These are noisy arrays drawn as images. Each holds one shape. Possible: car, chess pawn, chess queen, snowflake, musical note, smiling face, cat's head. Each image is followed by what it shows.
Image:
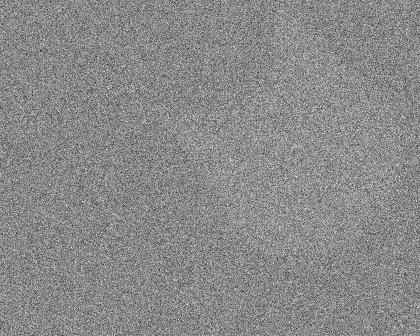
light cat's head
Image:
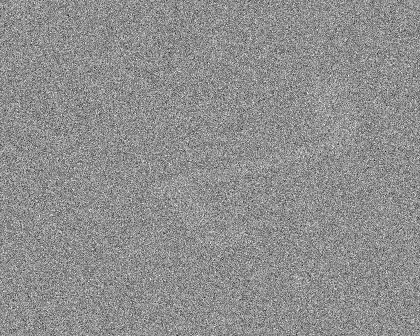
light musical note
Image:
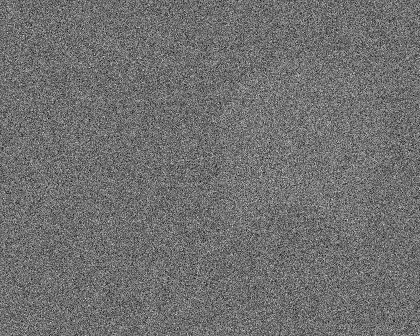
light cat's head
